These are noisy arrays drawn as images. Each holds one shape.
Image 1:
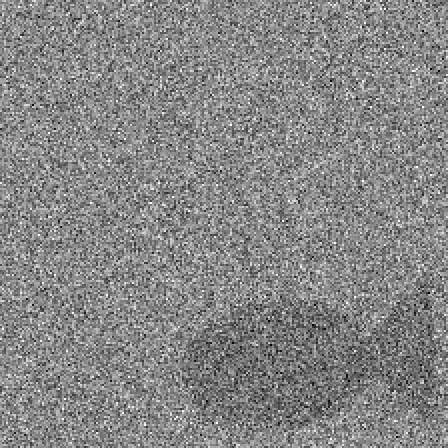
dark fish
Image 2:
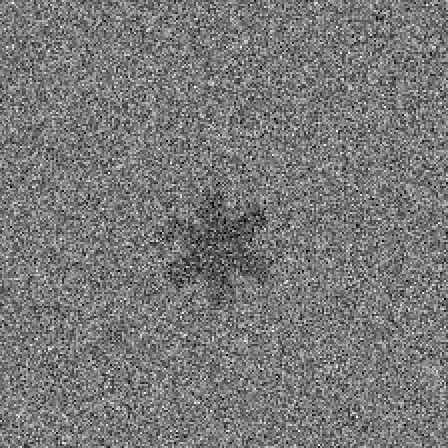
dark asterisk, centre
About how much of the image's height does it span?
a quarter
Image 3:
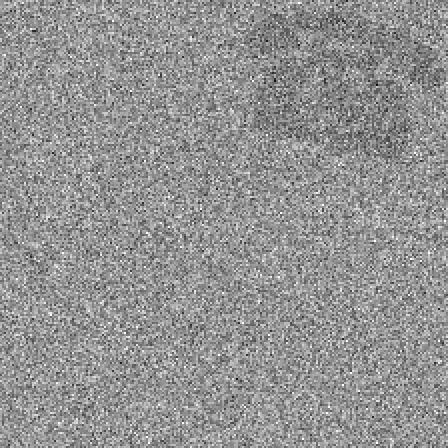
dark telephone, top right
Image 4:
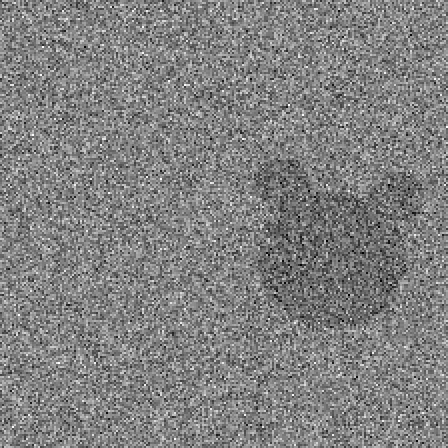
dark bear's head, middle right
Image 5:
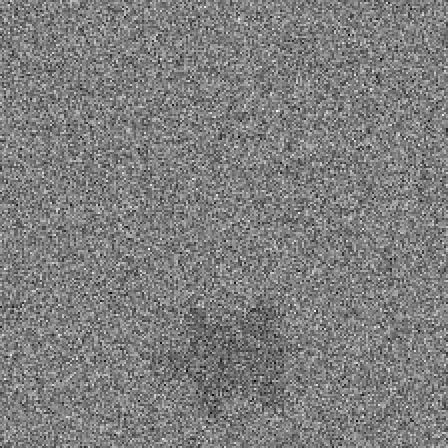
dark turtle, bottom middle
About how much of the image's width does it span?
a third
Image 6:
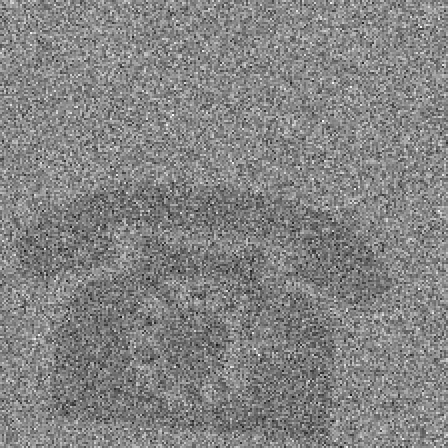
dark telephone
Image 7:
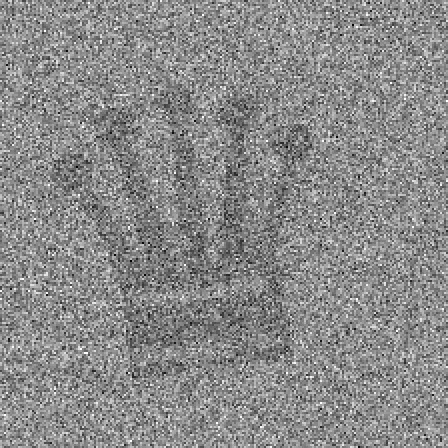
dark chess queen
